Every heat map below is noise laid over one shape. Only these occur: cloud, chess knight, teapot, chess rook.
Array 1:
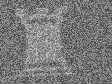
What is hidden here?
light chess rook
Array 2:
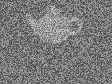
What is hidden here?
light teapot
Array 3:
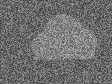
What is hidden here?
light cloud
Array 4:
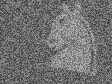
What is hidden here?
light chess knight
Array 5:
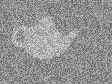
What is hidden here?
light teapot
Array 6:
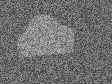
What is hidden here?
light cloud
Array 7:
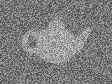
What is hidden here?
light teapot
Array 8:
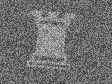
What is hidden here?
light chess rook
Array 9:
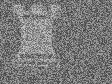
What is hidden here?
light chess rook
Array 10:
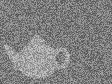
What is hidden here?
light teapot
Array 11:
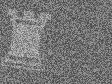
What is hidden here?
light chess rook
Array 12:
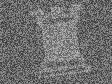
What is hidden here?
light chess rook
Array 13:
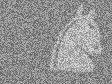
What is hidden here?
light chess knight
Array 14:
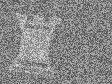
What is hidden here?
light chess rook
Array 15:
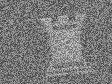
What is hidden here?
light chess rook
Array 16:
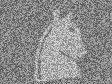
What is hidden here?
light chess knight
